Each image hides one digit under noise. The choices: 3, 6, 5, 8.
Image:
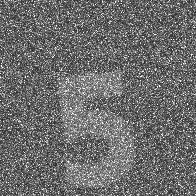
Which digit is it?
5
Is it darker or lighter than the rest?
lighter
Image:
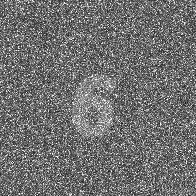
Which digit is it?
6
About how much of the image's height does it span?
a third
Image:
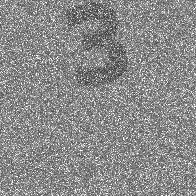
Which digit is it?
3
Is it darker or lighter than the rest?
darker
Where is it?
top middle
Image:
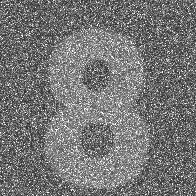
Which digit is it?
8
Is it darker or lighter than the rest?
lighter
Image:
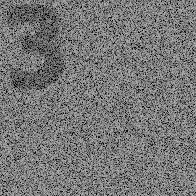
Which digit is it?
3
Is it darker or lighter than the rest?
darker
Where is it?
top left
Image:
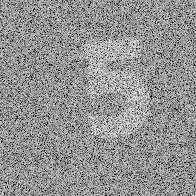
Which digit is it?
5
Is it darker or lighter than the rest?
lighter
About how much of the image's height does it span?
half
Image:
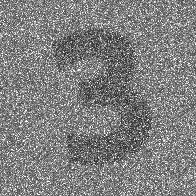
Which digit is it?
3
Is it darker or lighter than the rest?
darker
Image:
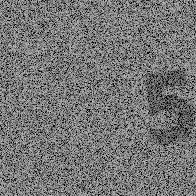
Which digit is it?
5
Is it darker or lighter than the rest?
darker
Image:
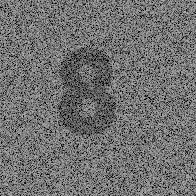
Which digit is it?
8
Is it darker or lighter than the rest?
darker
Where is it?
centre
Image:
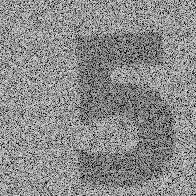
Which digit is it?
5
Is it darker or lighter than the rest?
darker
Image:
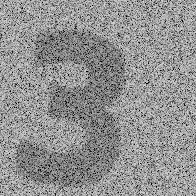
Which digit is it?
3
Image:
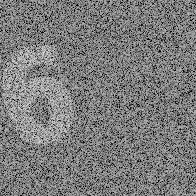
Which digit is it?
6
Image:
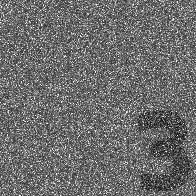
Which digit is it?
3
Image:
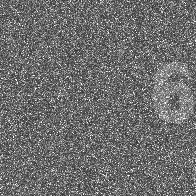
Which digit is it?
6
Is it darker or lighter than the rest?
lighter
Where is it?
middle right
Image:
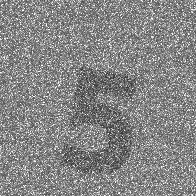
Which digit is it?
5
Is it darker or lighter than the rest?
darker
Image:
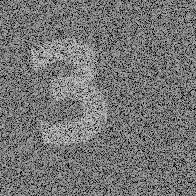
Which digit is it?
3
